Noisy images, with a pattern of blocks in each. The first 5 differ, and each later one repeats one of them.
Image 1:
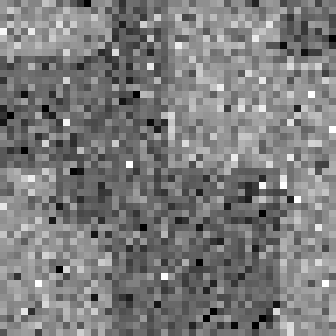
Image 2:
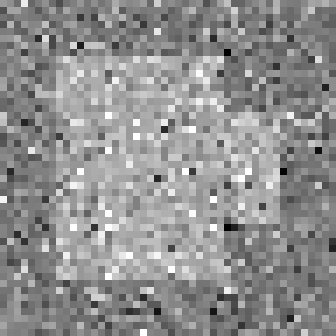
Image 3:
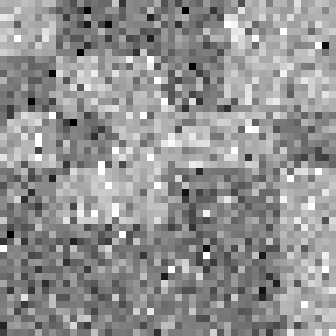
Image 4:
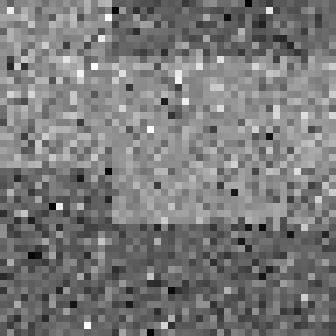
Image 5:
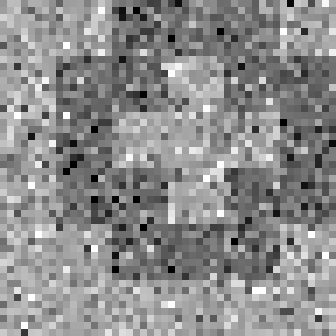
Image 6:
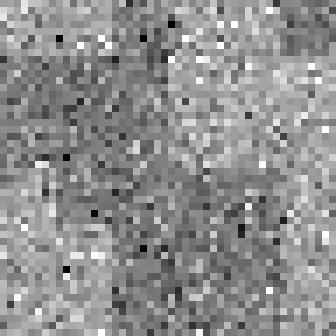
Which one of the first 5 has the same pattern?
1
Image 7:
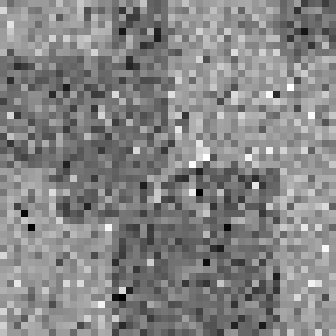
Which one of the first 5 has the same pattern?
1
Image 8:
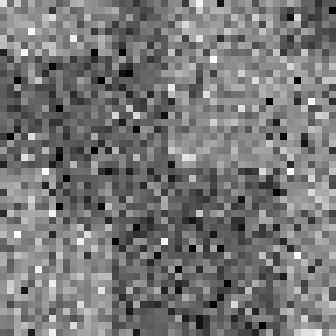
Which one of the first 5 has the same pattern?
1
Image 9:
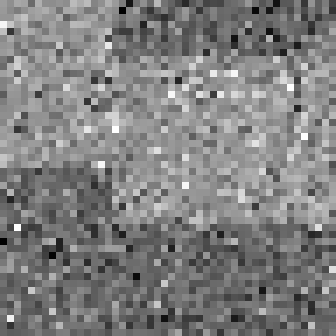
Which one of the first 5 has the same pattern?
4
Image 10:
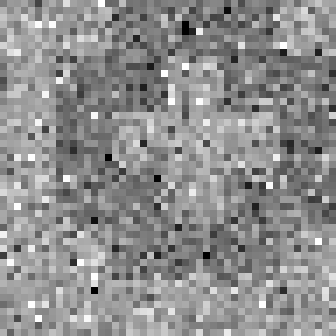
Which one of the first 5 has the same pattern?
5
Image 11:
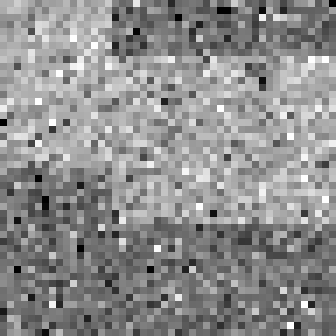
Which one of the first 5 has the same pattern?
4
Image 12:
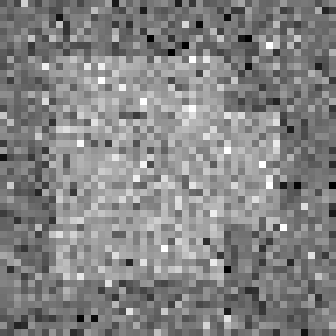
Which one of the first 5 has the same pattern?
2
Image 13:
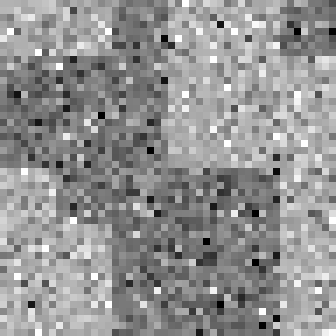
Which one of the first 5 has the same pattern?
1
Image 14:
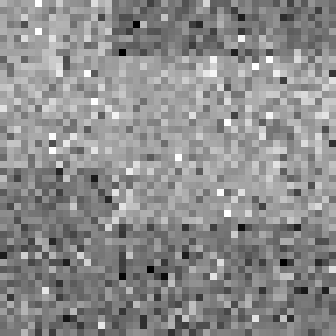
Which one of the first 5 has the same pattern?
4
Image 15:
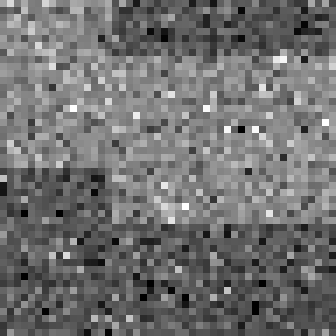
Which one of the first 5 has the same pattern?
4
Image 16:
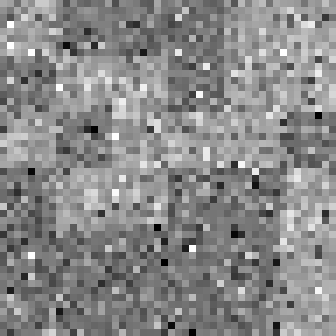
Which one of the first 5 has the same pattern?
3
